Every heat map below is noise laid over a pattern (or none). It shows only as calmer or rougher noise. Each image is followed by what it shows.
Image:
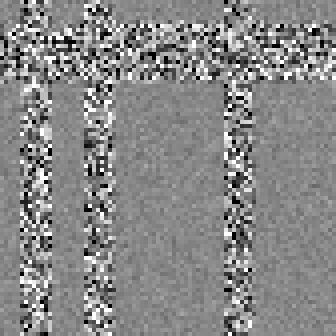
bands of rows crossing bands of columns
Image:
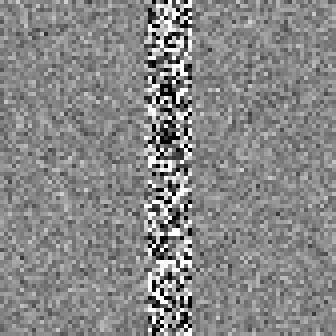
one band of columns
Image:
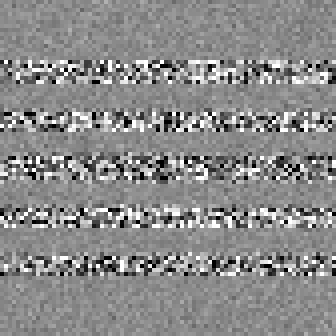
bands of rows
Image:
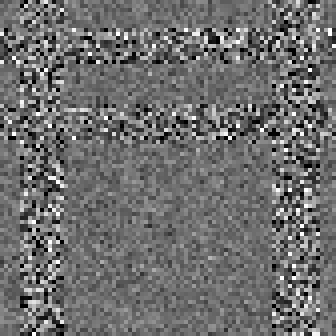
bands of rows crossing bands of columns
